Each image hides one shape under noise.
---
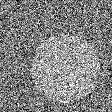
disc
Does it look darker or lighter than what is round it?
lighter
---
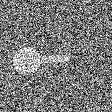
lollipop
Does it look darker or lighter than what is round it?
lighter
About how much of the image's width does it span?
half
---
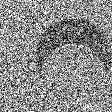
crescent
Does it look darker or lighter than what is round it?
darker
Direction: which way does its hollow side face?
down
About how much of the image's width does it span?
two thirds
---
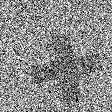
cross
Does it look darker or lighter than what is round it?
darker
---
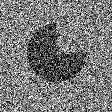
disc with a wedge cut out
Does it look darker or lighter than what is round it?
darker
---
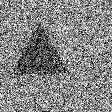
triangle
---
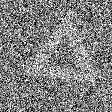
triangle frame
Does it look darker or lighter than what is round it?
lighter
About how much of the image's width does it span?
two thirds
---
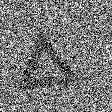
triangle frame
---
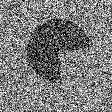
disc with a wedge cut out
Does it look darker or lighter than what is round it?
darker
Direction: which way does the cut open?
down and right
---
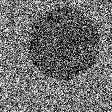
disc
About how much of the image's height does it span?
two thirds
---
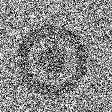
bullseye
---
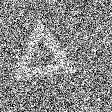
triangle frame
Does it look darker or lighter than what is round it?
lighter
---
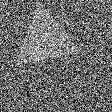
triangle
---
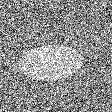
ellipse
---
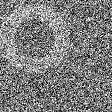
ring
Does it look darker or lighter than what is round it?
lighter
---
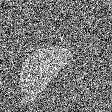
half disc
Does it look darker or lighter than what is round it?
lighter
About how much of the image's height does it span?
half
